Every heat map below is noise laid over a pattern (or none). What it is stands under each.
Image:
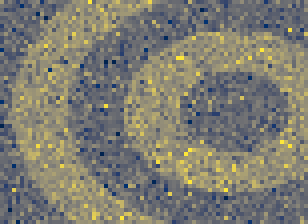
rings round one point
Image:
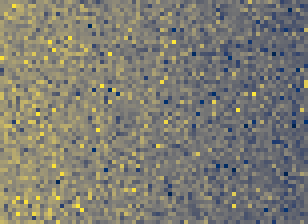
a smooth slope
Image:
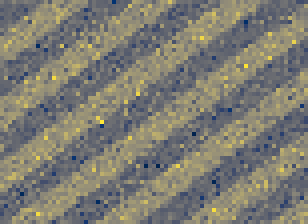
diagonal stripes
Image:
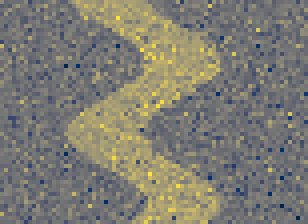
a wavy band
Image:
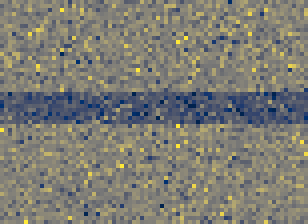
one horizontal stripe
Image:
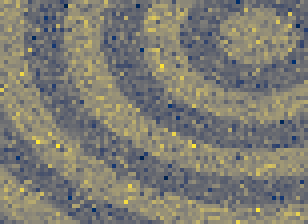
rings round one point
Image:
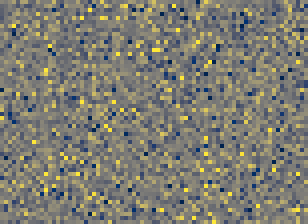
only noise
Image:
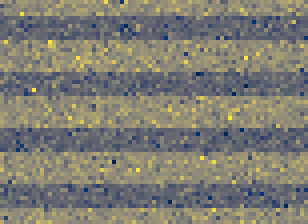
horizontal stripes
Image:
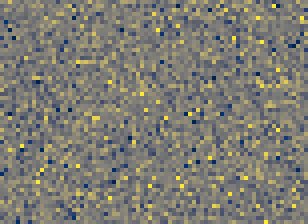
only noise
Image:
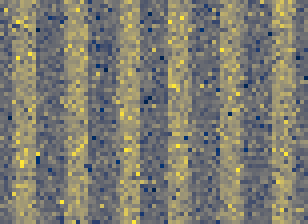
vertical stripes
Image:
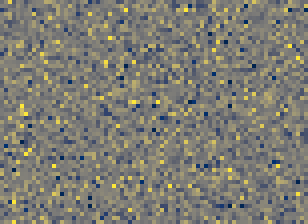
only noise
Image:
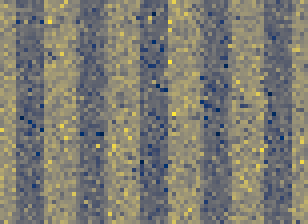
vertical stripes
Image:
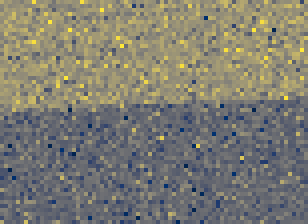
a sharp edge
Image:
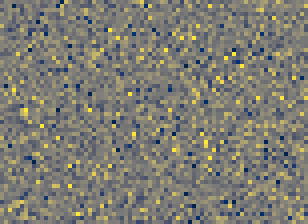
only noise
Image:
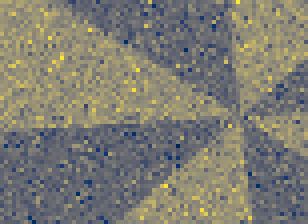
spokes from one point
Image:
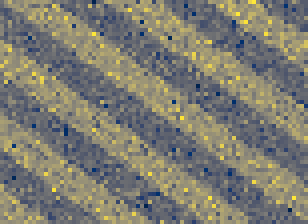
diagonal stripes
